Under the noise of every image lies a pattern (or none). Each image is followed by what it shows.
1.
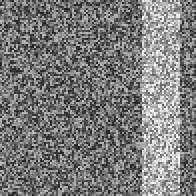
one band of columns
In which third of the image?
right
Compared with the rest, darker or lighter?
lighter
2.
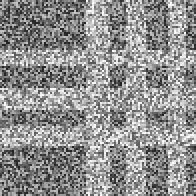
bands of rows crossing bands of columns
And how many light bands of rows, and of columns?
3 and 3
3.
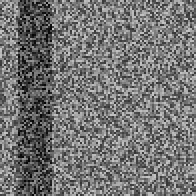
one band of columns
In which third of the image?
left
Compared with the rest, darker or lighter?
darker
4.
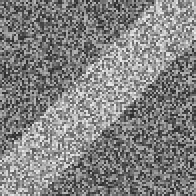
a diagonal band
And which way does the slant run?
bottom left to top right
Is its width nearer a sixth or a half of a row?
a half
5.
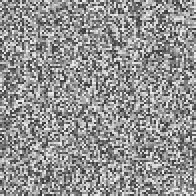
only noise
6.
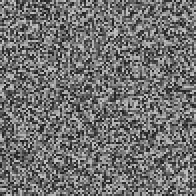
only noise
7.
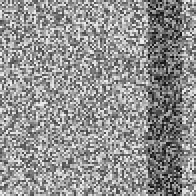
one band of columns
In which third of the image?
right
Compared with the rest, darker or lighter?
darker
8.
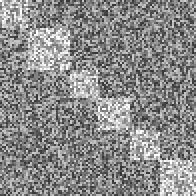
blocks along the diagonal
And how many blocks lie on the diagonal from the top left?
6
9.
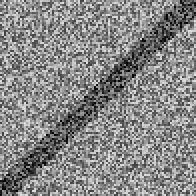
a diagonal band
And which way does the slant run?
bottom left to top right
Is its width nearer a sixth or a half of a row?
a sixth
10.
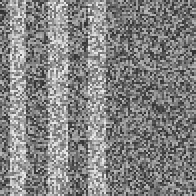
bands of columns
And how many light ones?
3
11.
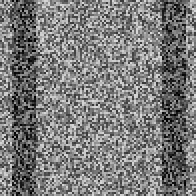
bands of columns
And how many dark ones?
2
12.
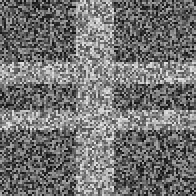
bands of rows crossing bands of columns
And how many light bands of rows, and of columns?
2 and 1
